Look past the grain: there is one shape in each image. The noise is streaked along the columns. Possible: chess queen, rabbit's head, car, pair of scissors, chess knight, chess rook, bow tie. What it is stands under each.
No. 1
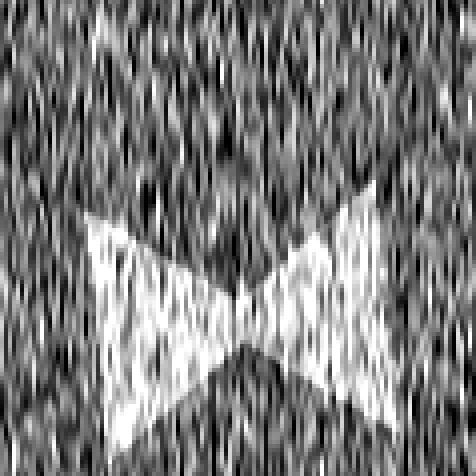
bow tie
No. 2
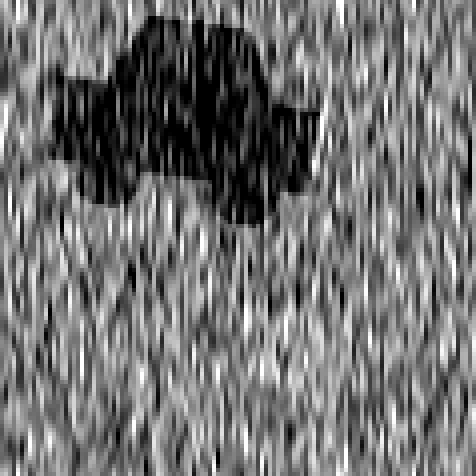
car
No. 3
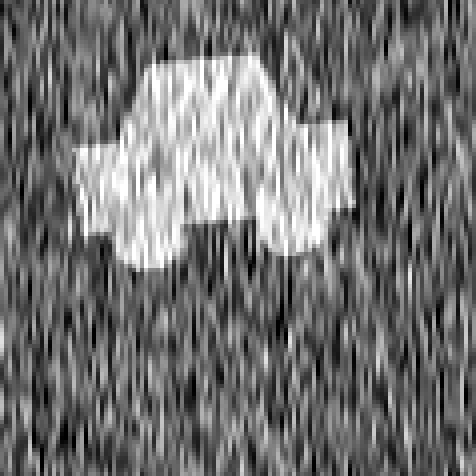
car
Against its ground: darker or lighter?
lighter
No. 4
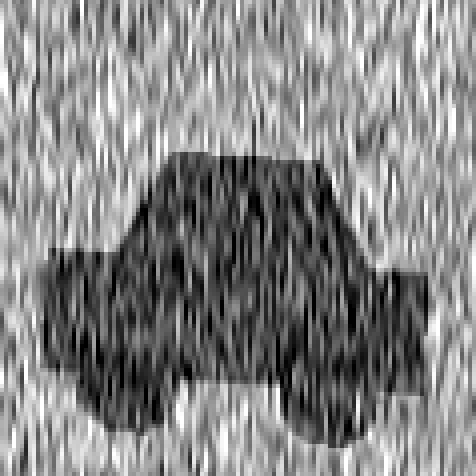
car
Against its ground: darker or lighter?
darker
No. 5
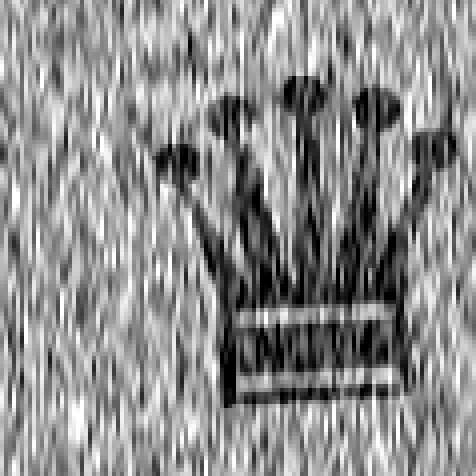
chess queen
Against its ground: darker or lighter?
darker
